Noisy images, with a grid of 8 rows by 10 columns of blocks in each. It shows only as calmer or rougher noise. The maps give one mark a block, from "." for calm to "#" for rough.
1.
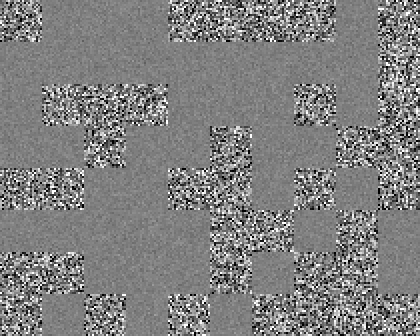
#...####.#
.........#
.###...#.#
..#..#..##
##..##.#.#
.....##.#.
##...#.##.
#.#.#.####
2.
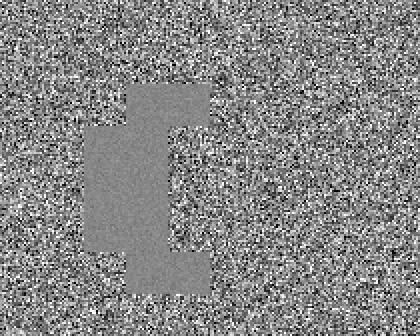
##########
##########
###..#####
##..######
##..######
##..######
###..#####
##########
